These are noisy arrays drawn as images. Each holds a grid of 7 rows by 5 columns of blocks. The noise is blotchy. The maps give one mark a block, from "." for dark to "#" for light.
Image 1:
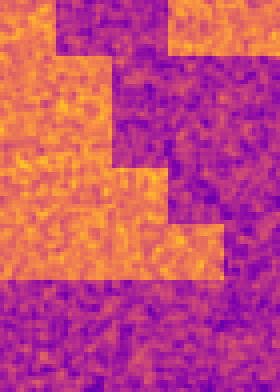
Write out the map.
#..##
##...
##...
###..
####.
.....
.....
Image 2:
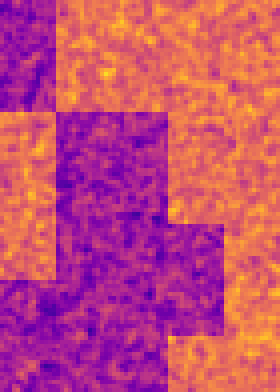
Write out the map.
.####
.####
#..##
#..##
#...#
....#
...##
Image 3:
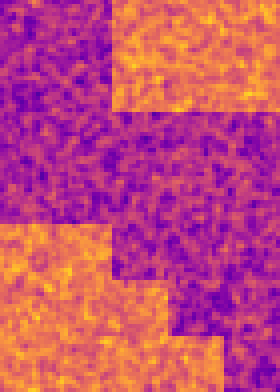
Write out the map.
..###
..###
.....
.....
##...
###..
####.
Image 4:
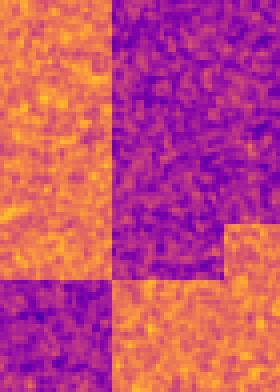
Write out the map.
##...
##...
##...
##...
##..#
..###
..###
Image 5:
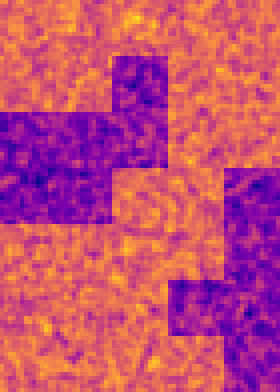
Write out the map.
#####
##.##
...##
..##.
####.
###..
####.
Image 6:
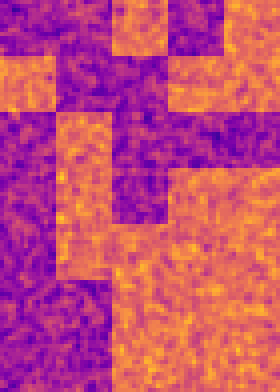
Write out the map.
..#.#
#..##
.#...
.#.##
.####
..###
..###
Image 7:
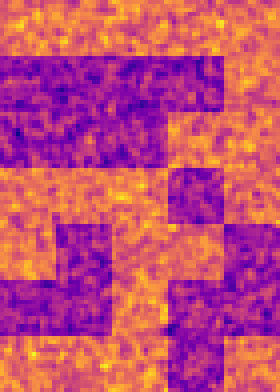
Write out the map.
#####
....#
...##
###.#
#.##.
..#..
###.#
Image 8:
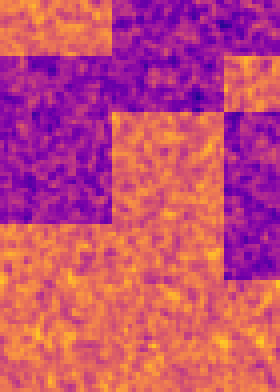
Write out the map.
##...
....#
..##.
..##.
####.
#####
#####
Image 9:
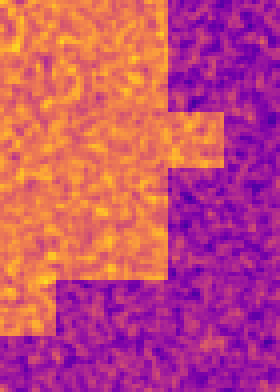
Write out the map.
###..
###..
####.
###..
###..
#....
.....
